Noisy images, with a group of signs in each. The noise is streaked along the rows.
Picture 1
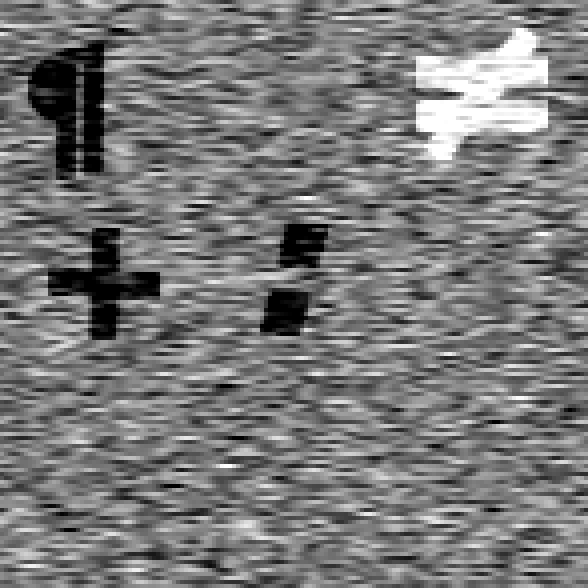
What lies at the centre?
colon
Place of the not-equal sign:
top right
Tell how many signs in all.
4
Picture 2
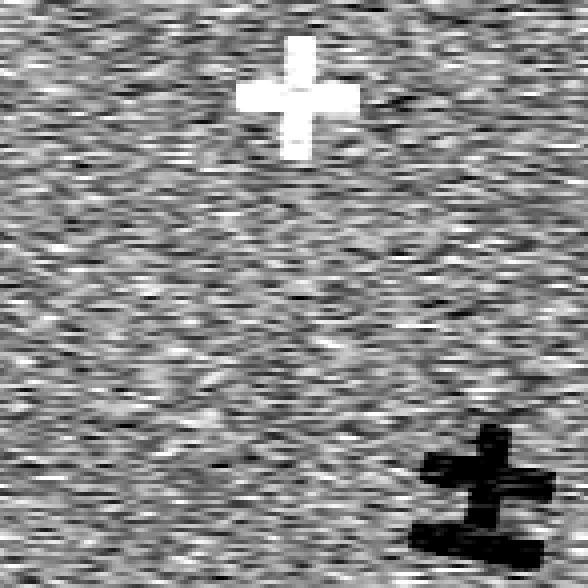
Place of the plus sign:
top middle
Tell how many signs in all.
2
